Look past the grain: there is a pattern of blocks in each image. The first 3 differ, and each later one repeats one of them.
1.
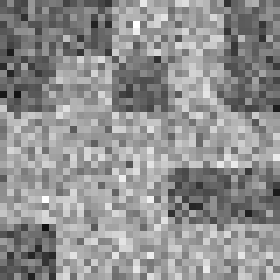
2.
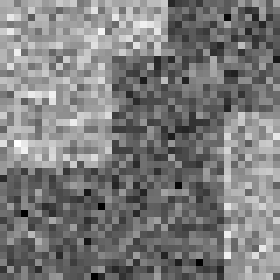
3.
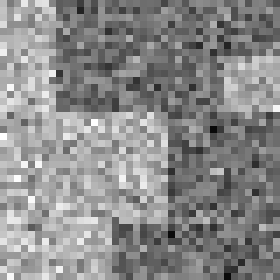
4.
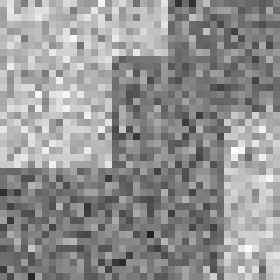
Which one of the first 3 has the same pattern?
2
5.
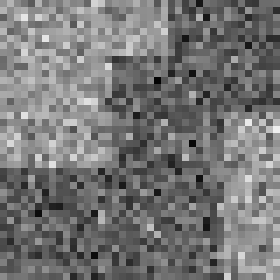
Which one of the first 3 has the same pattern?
2
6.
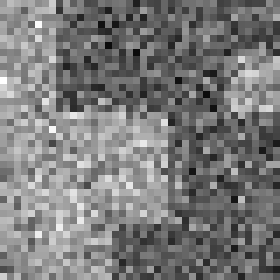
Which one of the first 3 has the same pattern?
3
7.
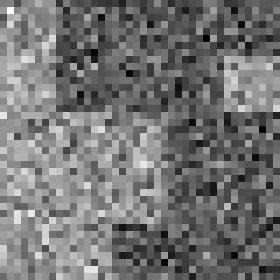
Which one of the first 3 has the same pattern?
3
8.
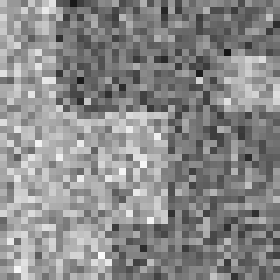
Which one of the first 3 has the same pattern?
3
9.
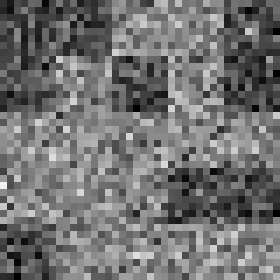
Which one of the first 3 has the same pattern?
1
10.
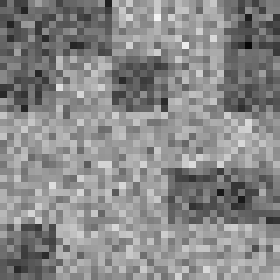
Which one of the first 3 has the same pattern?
1
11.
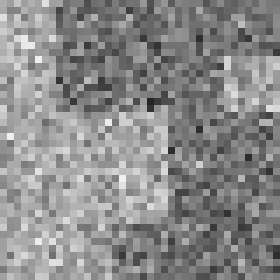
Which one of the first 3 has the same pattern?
3
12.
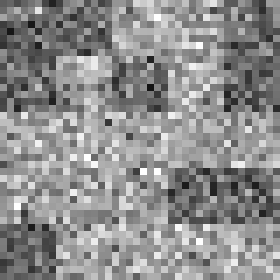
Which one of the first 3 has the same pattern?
1
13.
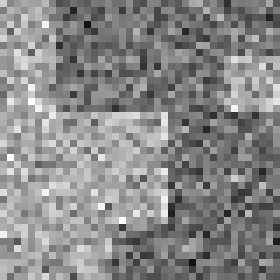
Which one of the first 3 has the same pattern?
3
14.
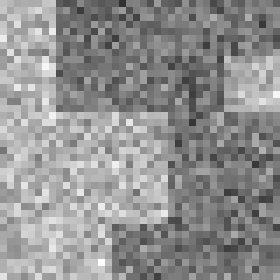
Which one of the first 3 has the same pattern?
3
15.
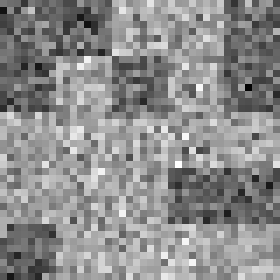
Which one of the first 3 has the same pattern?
1
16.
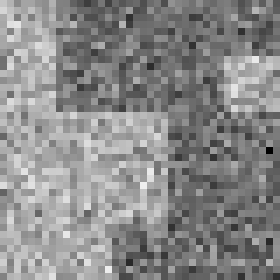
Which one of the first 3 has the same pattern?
3
